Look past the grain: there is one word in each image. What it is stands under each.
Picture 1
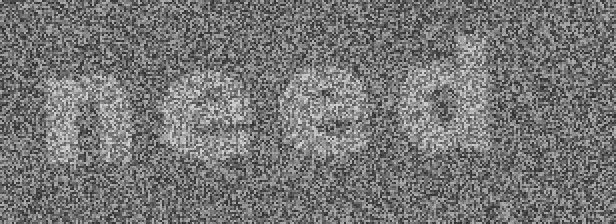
need
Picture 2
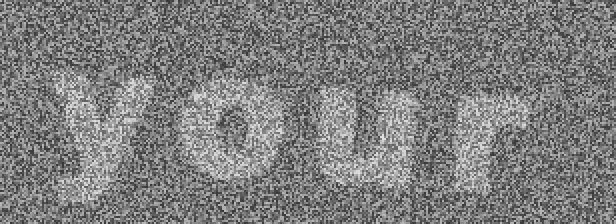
your
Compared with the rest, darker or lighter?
lighter
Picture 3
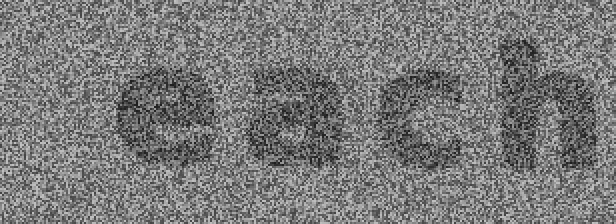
each
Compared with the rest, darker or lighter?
darker
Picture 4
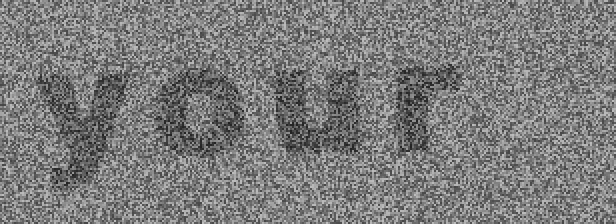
your
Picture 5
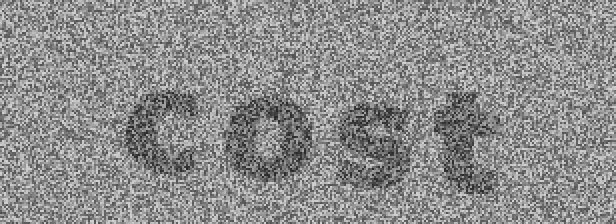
cost
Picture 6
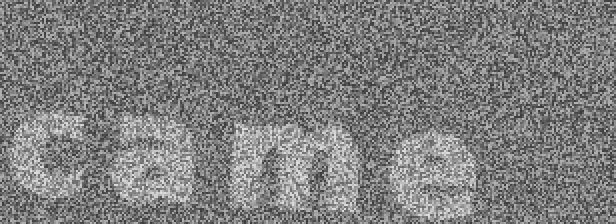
came
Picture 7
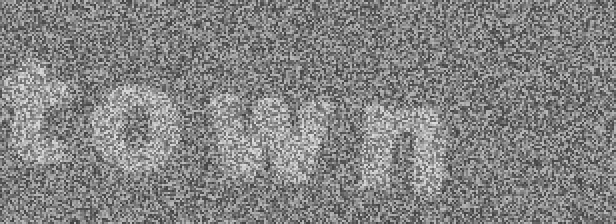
town
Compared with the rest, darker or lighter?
lighter
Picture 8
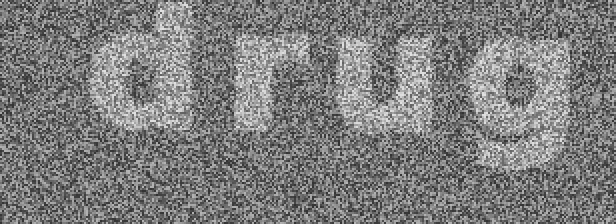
drug
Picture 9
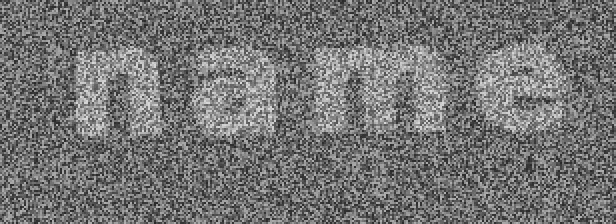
name
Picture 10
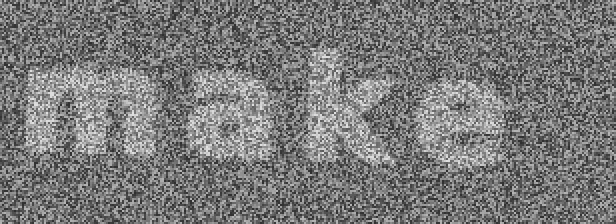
make
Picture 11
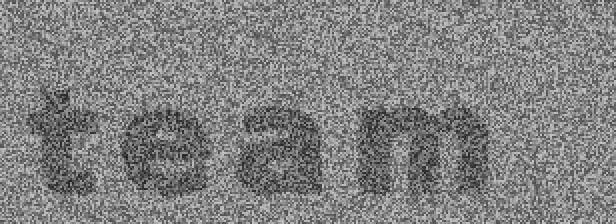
team
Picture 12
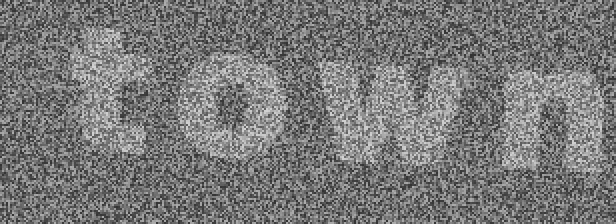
town
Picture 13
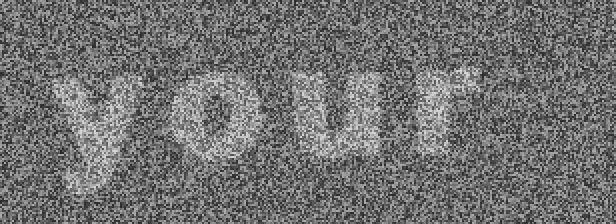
your
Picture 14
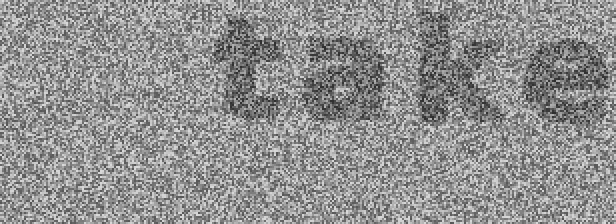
take
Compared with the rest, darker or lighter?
darker
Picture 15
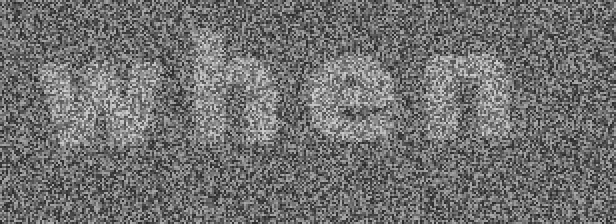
when
